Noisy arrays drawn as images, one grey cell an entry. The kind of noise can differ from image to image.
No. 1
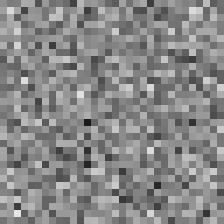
low rank plus noise
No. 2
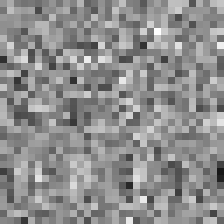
low rank plus noise
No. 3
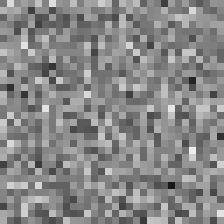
independent entries
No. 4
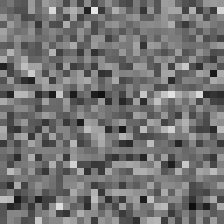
rows of uneven size
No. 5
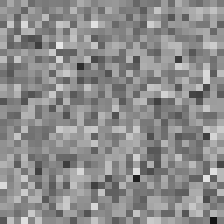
low rank plus noise
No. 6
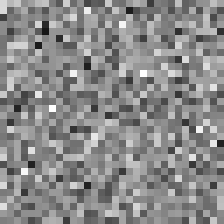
independent entries
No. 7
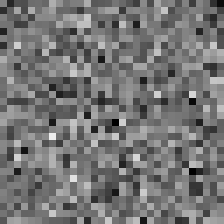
low rank plus noise
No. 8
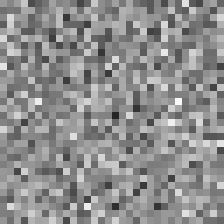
independent entries
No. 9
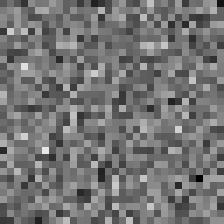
independent entries
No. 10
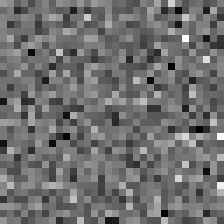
heavy tails
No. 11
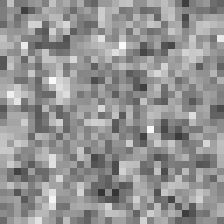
blotchy
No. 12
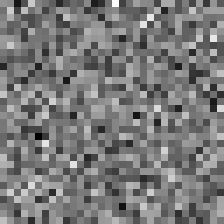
independent entries
